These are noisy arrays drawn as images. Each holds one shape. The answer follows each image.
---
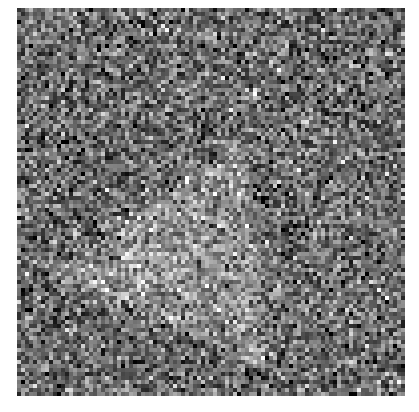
triangle
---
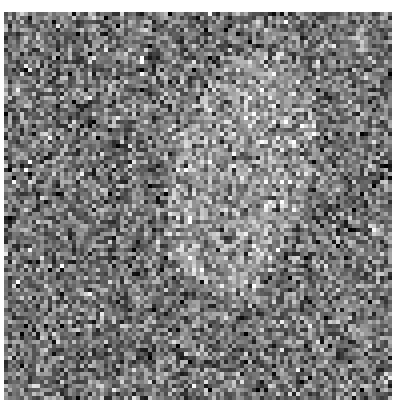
ellipse
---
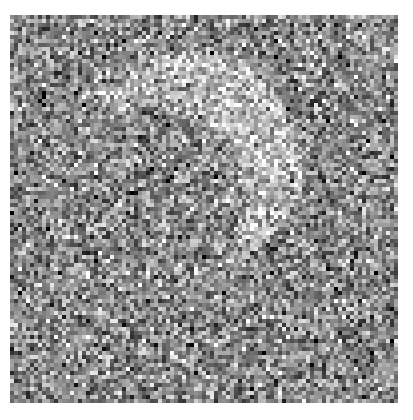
crescent
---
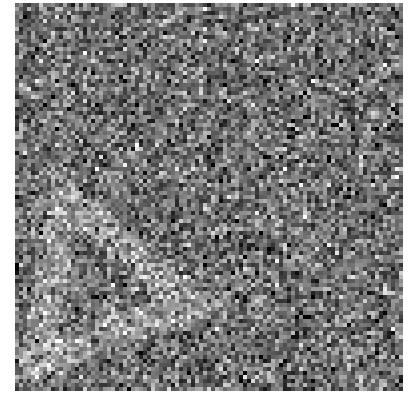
triangle frame
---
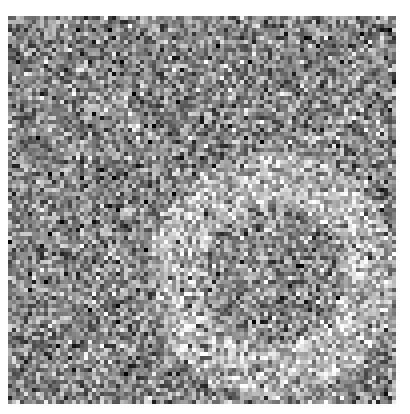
ring
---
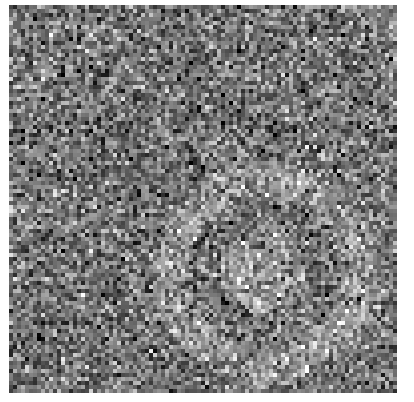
bullseye
